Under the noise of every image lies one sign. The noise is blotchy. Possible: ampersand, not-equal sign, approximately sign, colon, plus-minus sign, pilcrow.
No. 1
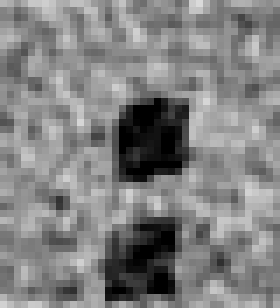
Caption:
dark colon
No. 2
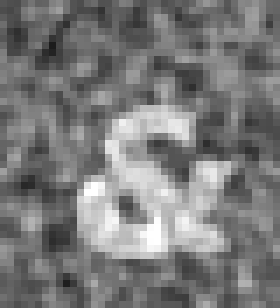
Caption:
light ampersand
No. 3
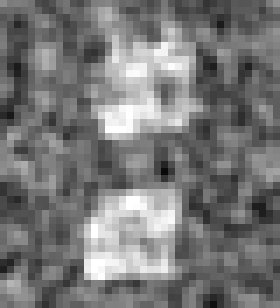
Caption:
light colon
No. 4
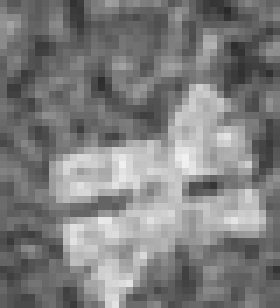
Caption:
light not-equal sign
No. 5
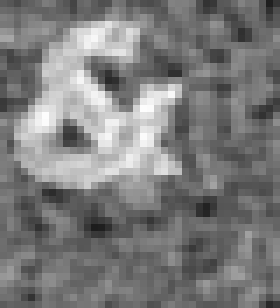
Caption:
light ampersand
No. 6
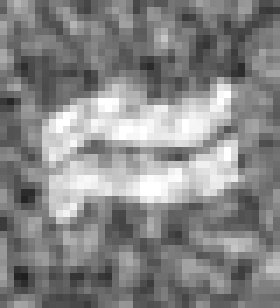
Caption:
light approximately sign
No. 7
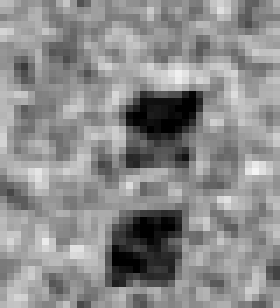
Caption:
dark colon
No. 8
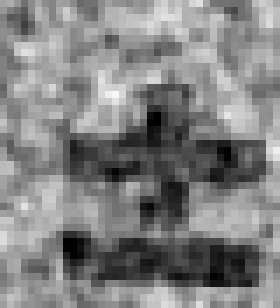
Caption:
dark plus-minus sign
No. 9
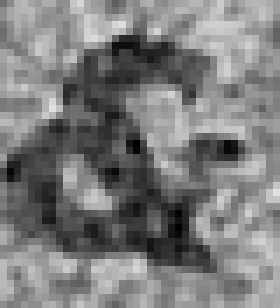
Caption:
dark ampersand
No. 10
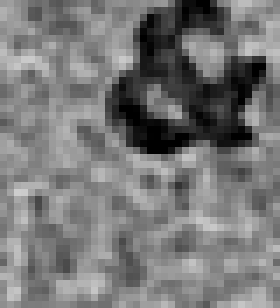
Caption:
dark ampersand
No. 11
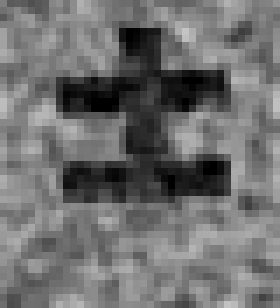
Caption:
dark plus-minus sign
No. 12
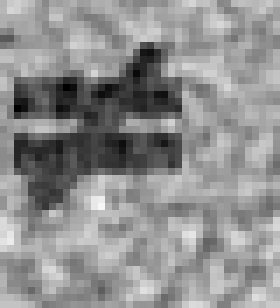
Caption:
dark not-equal sign
